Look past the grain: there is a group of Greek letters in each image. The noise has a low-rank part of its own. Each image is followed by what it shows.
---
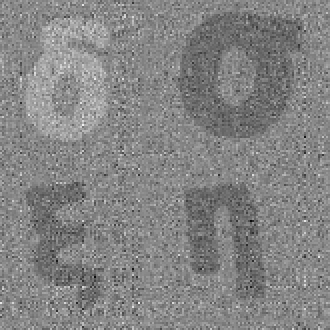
top left: light delta; top right: dark sigma; bottom left: dark xi; bottom right: dark eta
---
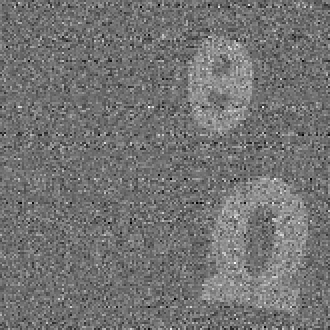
top right: light theta; bottom right: light omega
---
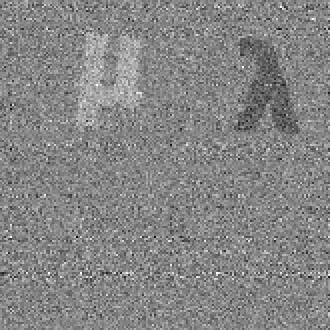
top left: light mu; top right: dark lambda
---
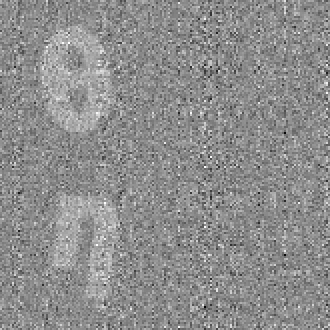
top left: light theta; bottom left: light eta
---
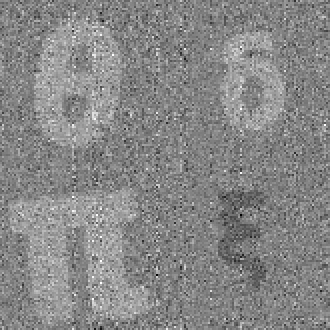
top left: light theta; top right: light delta; bottom left: light pi; bottom right: dark xi
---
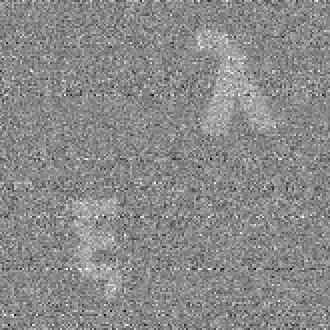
top right: light lambda; bottom left: light xi
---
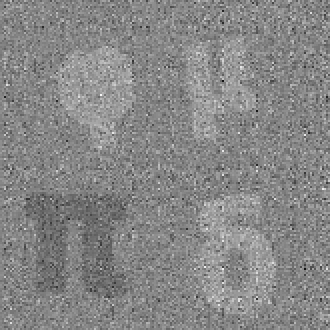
top left: light phi; top right: light mu; bottom left: dark pi; bottom right: light delta
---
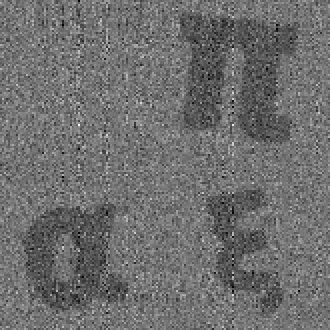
top right: dark pi; bottom left: dark alpha; bottom right: dark xi
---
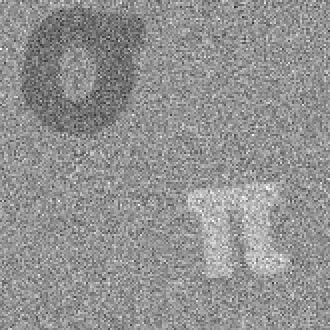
top left: dark sigma; bottom right: light pi
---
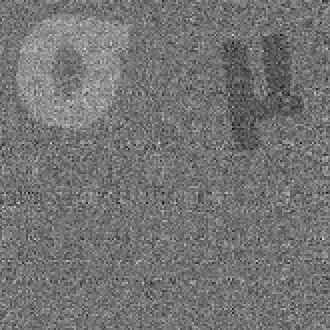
top left: light sigma; top right: dark mu
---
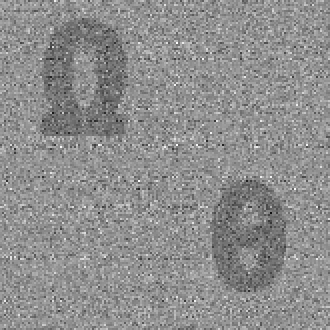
top left: dark omega; bottom right: dark theta
